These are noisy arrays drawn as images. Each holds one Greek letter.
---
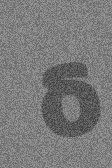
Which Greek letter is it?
delta
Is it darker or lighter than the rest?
darker
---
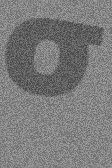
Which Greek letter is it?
sigma
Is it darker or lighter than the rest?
darker
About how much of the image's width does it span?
nearly all
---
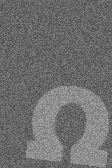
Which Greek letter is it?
omega
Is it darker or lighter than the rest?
lighter
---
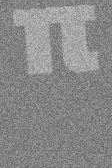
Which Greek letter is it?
pi
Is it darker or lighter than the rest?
lighter
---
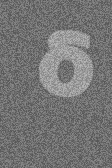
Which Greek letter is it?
delta
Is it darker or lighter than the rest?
lighter
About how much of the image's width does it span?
half
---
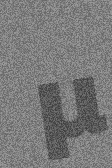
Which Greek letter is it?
mu
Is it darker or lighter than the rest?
darker
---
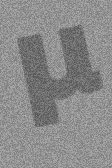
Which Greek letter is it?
mu
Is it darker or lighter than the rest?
darker
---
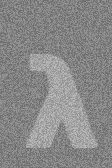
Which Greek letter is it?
lambda
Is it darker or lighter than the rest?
lighter
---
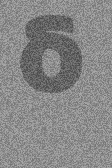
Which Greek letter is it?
delta
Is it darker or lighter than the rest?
darker
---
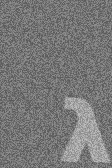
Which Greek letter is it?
lambda
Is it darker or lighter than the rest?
lighter
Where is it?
bottom right
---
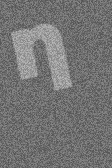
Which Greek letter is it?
eta
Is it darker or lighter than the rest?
lighter
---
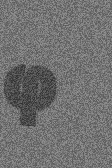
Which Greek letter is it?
phi
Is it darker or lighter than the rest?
darker
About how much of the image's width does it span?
half
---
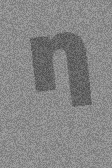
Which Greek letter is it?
eta
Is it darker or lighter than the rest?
darker
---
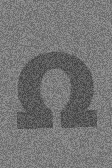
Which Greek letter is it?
omega
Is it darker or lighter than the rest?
darker
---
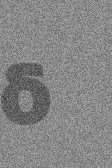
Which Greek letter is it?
delta
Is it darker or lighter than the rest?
darker
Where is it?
middle left
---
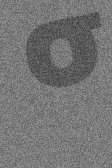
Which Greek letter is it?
sigma
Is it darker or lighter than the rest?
darker
